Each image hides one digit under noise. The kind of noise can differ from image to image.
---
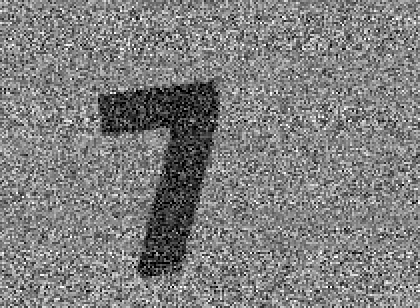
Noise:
rows of uneven size
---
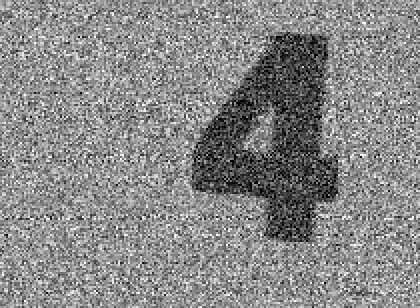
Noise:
rows of uneven size
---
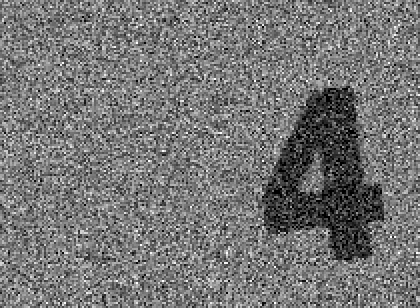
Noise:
low rank plus noise
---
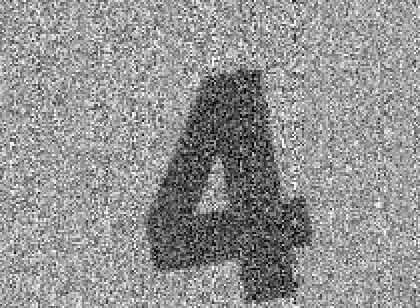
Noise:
columns of uneven size
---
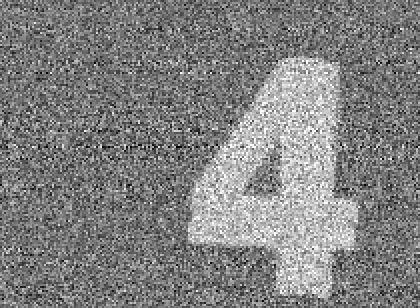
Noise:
rows of uneven size
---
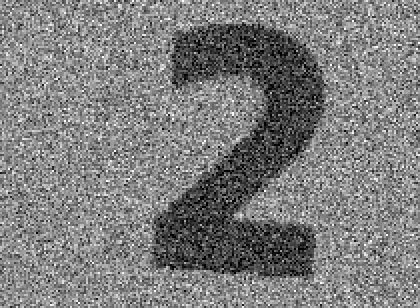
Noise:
low rank plus noise
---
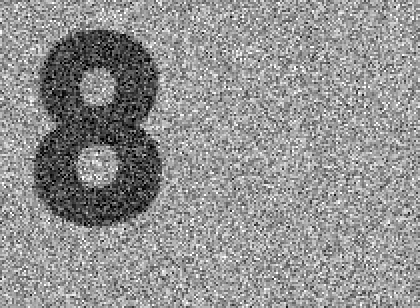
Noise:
independent entries
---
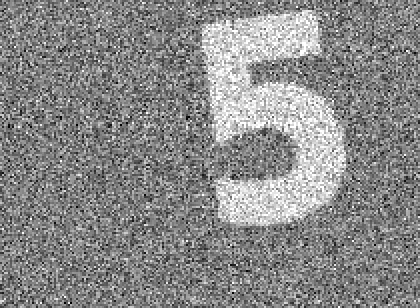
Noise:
low rank plus noise
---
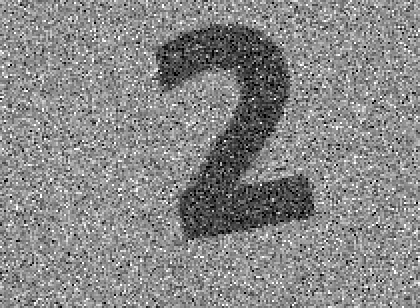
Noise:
heavy tails
